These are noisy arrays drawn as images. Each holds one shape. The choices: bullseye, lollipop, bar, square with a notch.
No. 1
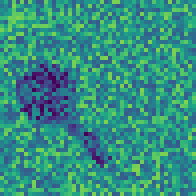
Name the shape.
lollipop
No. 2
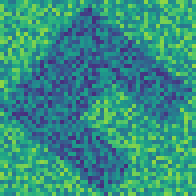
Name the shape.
square with a notch
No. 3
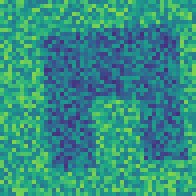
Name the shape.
square with a notch
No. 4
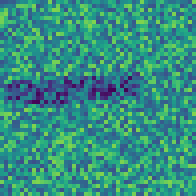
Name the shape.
bar
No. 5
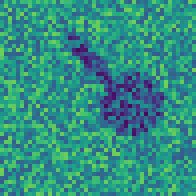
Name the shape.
lollipop
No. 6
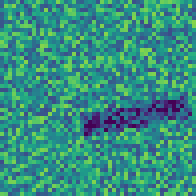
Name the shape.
bar
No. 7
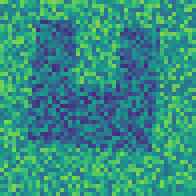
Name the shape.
square with a notch
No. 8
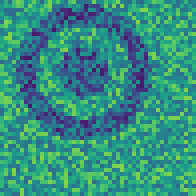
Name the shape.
bullseye
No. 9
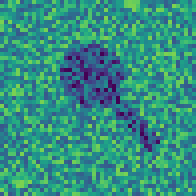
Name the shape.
lollipop
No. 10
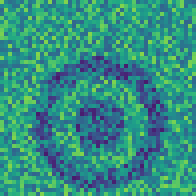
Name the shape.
bullseye
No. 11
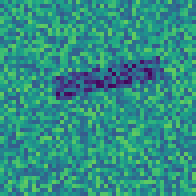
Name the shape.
bar
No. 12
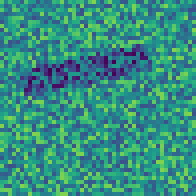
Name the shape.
bar
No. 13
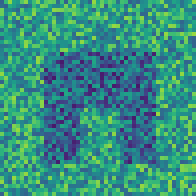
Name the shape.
square with a notch
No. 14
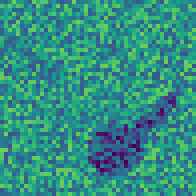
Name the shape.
lollipop
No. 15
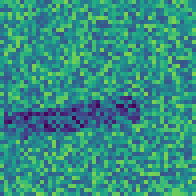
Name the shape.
bar
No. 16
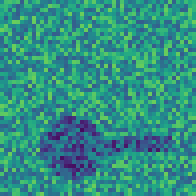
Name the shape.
lollipop
